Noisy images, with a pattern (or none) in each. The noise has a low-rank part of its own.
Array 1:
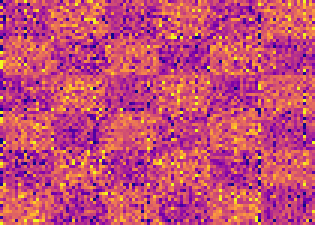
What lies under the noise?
a checkerboard
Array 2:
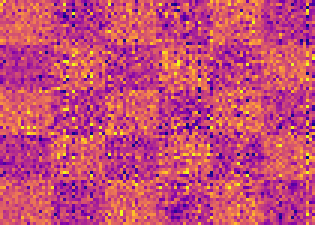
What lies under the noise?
a checkerboard
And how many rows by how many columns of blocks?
5 by 6
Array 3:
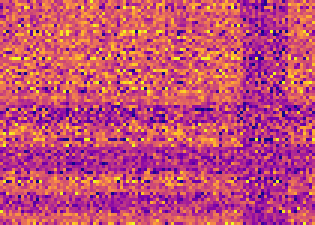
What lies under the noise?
bands of rows crossing bands of columns
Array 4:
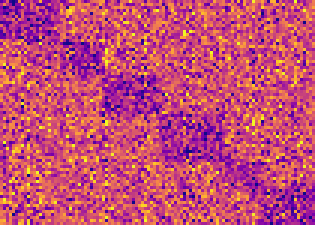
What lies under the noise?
blocks along the diagonal
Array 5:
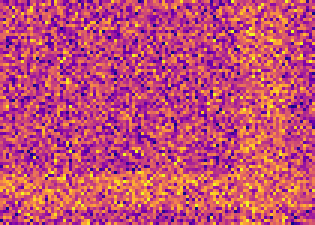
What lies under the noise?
bands of rows crossing bands of columns
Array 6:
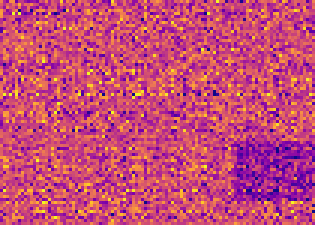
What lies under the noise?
one block
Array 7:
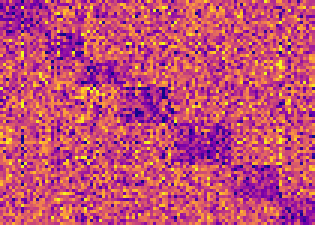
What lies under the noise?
blocks along the diagonal
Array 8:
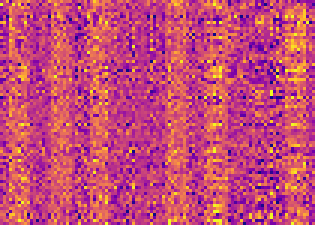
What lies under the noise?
bands of columns
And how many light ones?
6
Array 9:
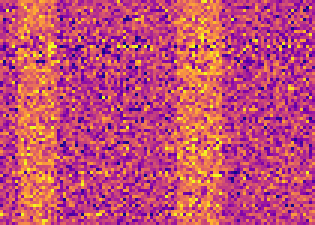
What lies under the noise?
bands of columns
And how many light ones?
2
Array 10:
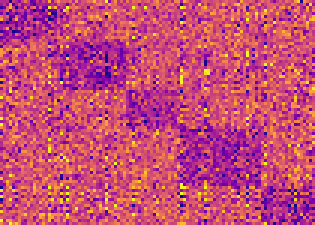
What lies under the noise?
blocks along the diagonal
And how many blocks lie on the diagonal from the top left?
5
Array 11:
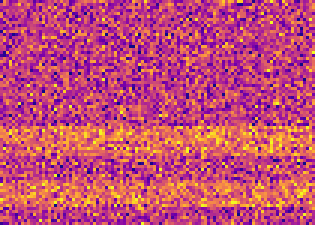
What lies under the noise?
bands of rows
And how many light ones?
2
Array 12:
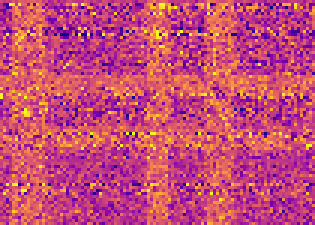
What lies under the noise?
bands of rows crossing bands of columns
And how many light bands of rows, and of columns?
2 and 3
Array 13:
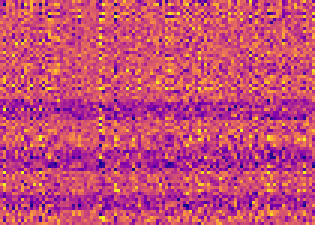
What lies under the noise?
bands of rows
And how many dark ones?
3
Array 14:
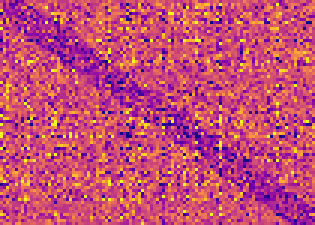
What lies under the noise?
a diagonal band
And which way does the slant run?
top left to bottom right
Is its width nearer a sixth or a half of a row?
a sixth
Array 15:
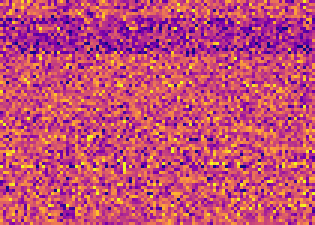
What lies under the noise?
one band of rows
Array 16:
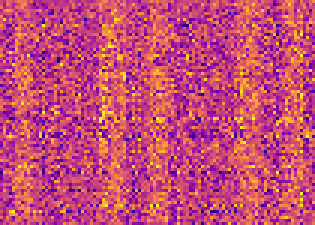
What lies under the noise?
bands of columns
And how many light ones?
5
